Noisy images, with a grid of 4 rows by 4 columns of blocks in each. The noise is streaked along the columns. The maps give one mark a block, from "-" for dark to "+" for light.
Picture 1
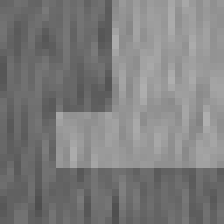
- - + +
- - + +
- + + +
- - - -
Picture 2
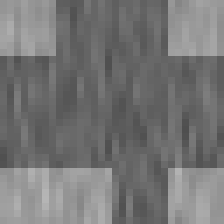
+ - - +
- - - -
- - - -
+ + - +
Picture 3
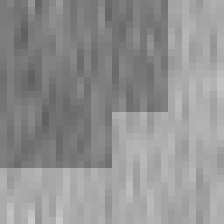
- - - +
- - - +
- - + +
+ + + +
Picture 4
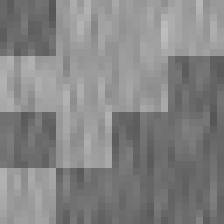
- + + +
+ + + -
- + - -
+ - - -
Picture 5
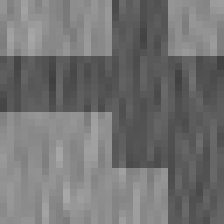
+ + - +
- - - -
+ + - -
+ + + -
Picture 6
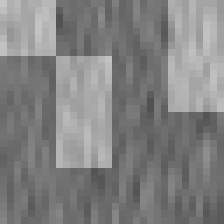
+ - - +
- + - +
- + - -
- - - -
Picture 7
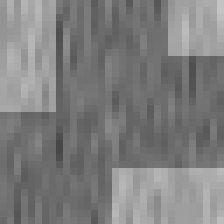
+ - - +
+ - - -
- - - -
- - + +
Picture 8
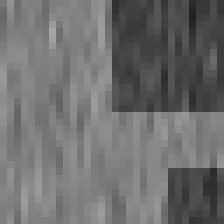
+ + - -
+ + - -
+ + + +
+ + + -
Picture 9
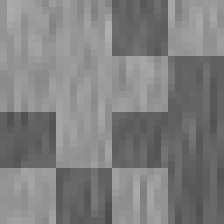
+ + - +
+ + + -
- + - -
+ - + -
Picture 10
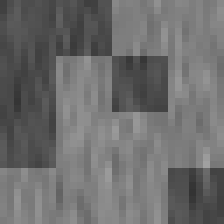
- - + +
- + - +
- + + +
+ + + -
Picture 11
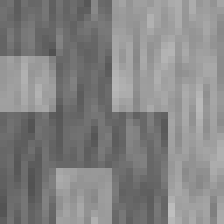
- - + +
+ - + +
- - - +
- + - +
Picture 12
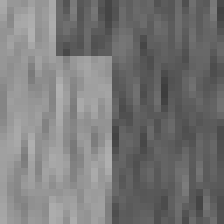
+ - - -
+ + - -
+ + - -
+ + - -
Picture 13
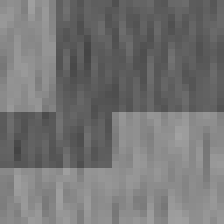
+ - - -
+ - - -
- - + +
+ + + +
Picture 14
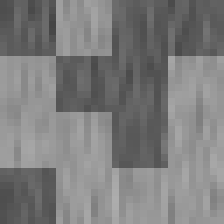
- + - -
+ - - +
+ + - +
- + + +
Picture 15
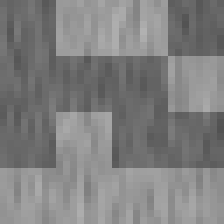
- + + -
- - - +
- + - -
+ + + +
